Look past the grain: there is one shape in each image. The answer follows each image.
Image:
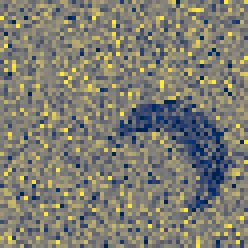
dark crescent
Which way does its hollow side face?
down and left
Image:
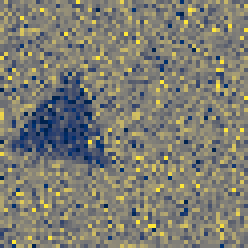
dark triangle, middle left
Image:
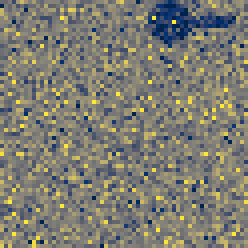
dark lollipop, top right
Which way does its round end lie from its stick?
left
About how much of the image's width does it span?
a third
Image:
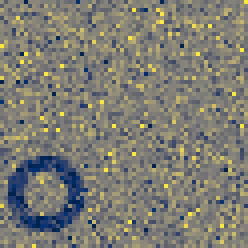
dark ring, bottom left
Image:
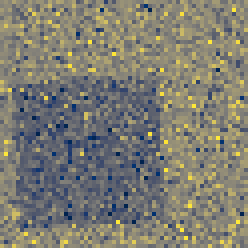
dark square
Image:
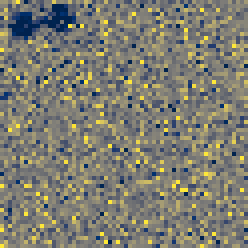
dark dumbbell, top left
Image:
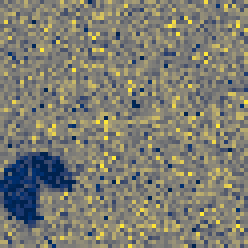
dark disc with a wedge cut out, bottom left
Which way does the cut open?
down and right
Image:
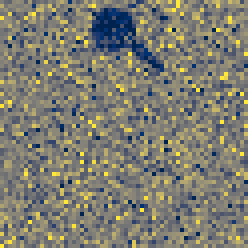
dark lollipop, top middle
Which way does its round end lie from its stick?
up and left
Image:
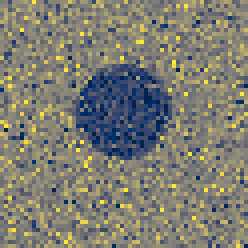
dark disc, centre
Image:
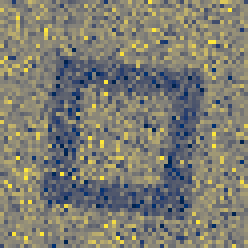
dark square frame
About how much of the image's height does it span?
two thirds
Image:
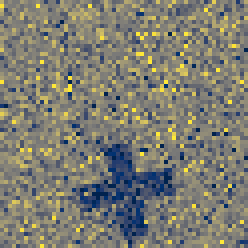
dark cross, bottom middle
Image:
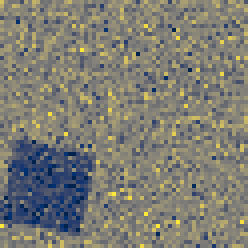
dark square, bottom left
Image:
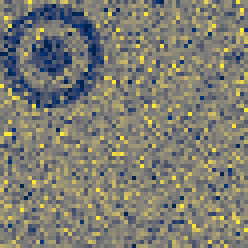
dark bullseye, top left
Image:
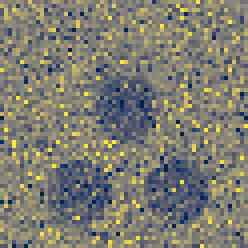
dark three dots
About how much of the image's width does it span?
two thirds
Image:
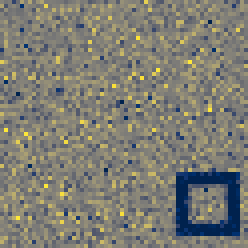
dark square frame, bottom right
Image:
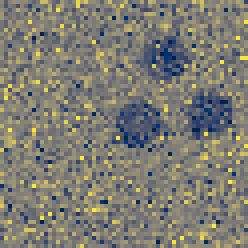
dark three dots
